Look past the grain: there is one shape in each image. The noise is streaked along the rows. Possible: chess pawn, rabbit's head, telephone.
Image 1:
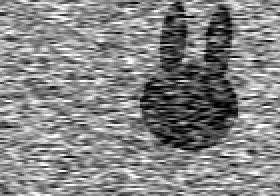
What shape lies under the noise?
rabbit's head
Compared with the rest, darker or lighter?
darker
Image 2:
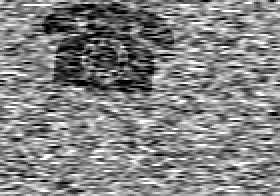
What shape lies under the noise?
telephone
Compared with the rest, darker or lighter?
darker
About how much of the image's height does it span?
half
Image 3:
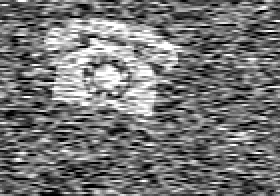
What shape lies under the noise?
telephone
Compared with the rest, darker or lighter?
lighter
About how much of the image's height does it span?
half
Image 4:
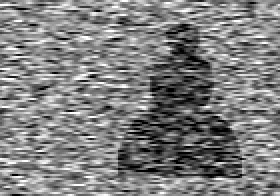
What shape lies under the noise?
chess pawn
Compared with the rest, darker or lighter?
darker
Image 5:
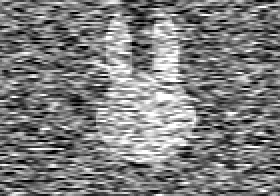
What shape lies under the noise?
rabbit's head
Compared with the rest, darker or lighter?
lighter
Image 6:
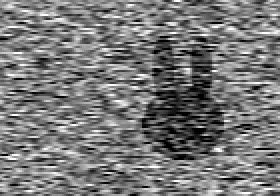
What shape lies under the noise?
rabbit's head
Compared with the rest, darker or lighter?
darker
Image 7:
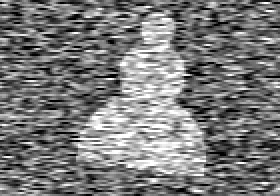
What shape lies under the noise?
chess pawn
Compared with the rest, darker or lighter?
lighter
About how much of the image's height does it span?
nearly all
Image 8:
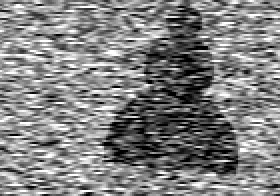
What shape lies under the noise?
chess pawn
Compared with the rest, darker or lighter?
darker
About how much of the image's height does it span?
nearly all
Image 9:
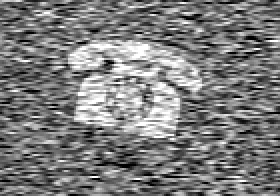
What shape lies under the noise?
telephone
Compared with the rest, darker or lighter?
lighter
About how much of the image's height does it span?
half
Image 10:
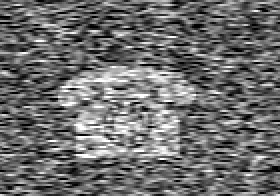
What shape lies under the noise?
telephone
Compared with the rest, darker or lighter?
lighter
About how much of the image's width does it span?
half
